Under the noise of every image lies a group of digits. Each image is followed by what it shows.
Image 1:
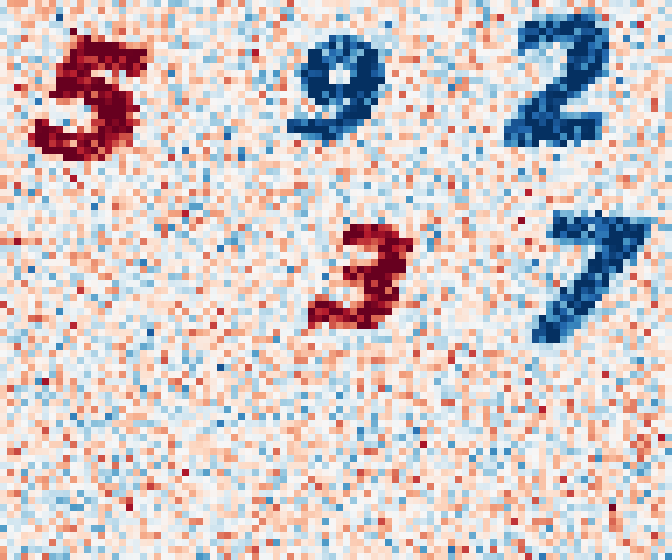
top left: red 5; top middle: blue 9; top right: blue 2; centre: red 3; middle right: blue 7
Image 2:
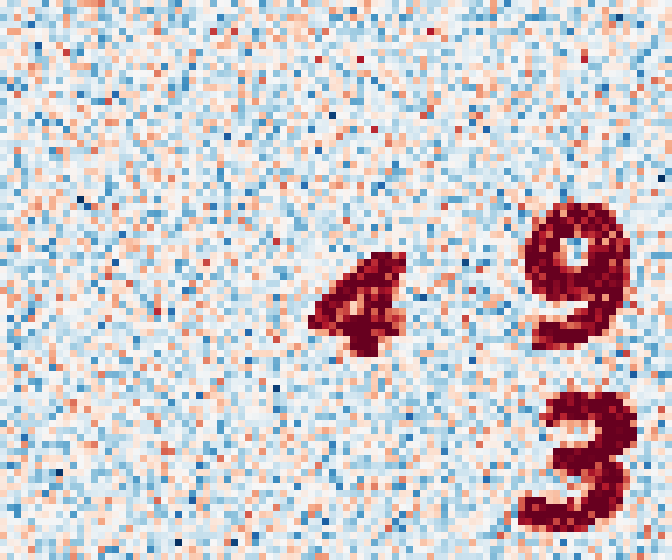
centre: red 4; middle right: red 9; bottom right: red 3
